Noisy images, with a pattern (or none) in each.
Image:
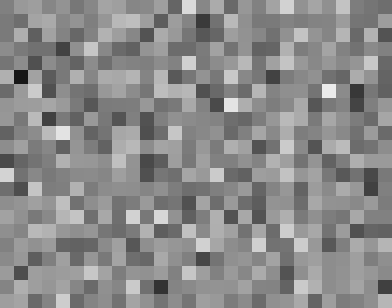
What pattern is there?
only noise
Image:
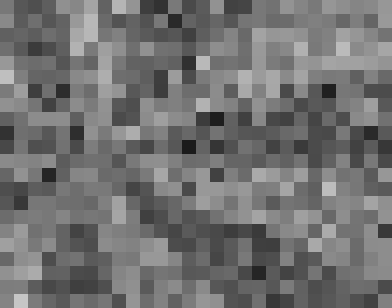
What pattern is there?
spokes from one point
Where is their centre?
middle left
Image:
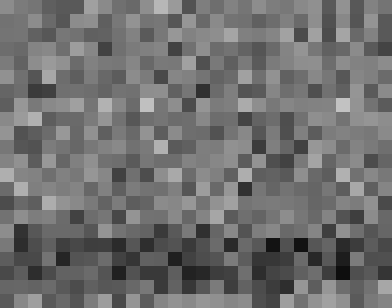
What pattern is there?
one horizontal stripe
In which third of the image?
bottom
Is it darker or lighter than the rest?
darker
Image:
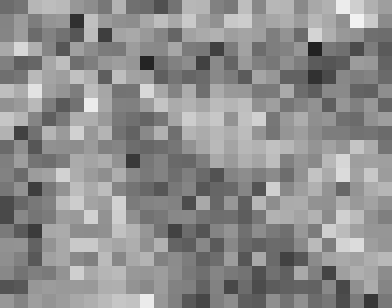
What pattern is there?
spokes from one point
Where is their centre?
top left
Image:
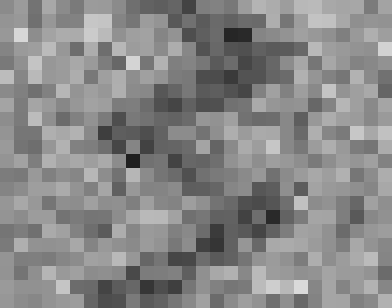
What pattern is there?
a wavy band
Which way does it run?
top to bottom
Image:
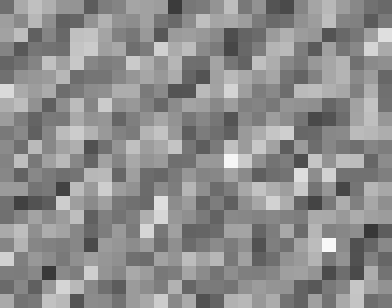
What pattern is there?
diagonal stripes
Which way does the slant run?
bottom left to top right
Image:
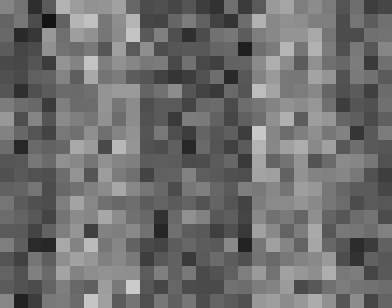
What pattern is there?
vertical stripes
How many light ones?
2
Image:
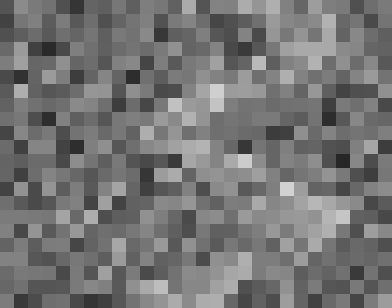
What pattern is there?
a wavy band
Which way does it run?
top to bottom
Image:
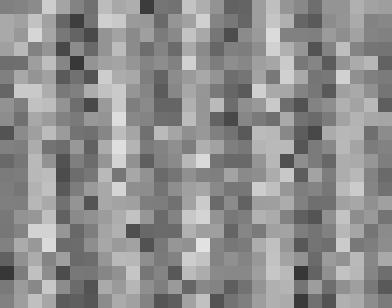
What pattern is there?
vertical stripes
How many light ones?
5
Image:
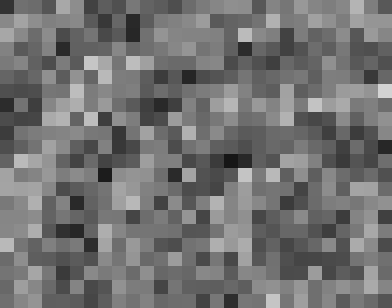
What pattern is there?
rings round one point
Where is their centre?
bottom right
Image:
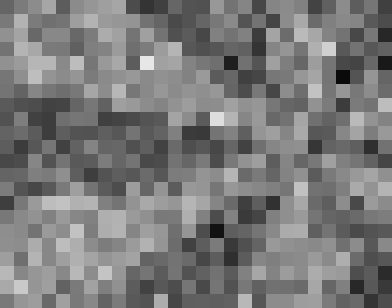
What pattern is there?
spokes from one point
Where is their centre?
middle right
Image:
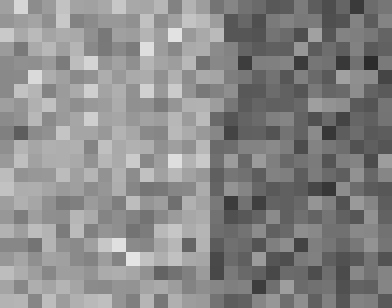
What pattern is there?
a sharp edge
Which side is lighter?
left
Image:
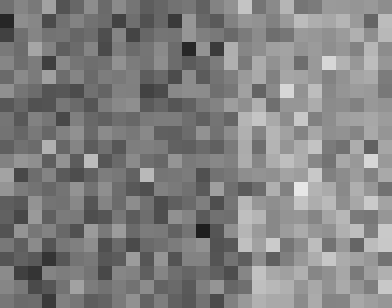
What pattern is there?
a sharp edge
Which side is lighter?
right
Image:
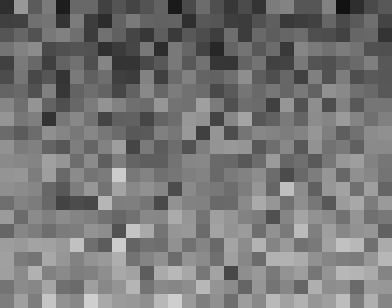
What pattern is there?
a smooth slope
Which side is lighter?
bottom
